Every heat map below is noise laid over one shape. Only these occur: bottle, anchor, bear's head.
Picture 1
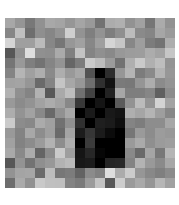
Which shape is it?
bottle
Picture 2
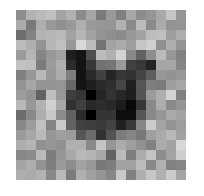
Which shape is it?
bear's head
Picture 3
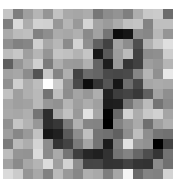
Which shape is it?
anchor
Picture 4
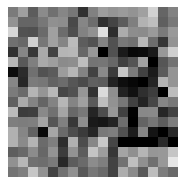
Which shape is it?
anchor
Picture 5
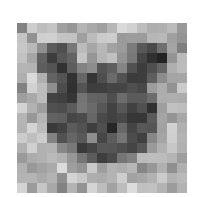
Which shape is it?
bear's head
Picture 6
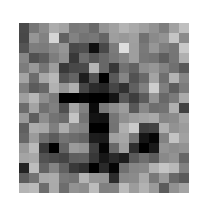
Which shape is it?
anchor
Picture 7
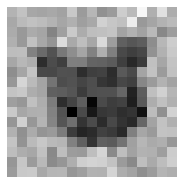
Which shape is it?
bear's head
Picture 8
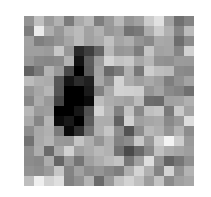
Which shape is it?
bottle
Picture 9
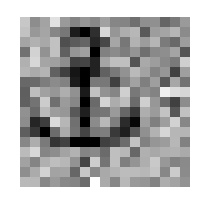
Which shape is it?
anchor
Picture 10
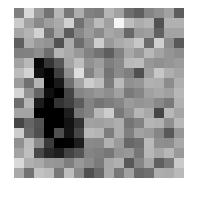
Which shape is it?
bottle
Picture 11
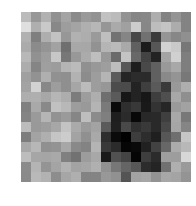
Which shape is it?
bottle
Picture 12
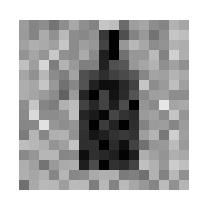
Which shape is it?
bottle
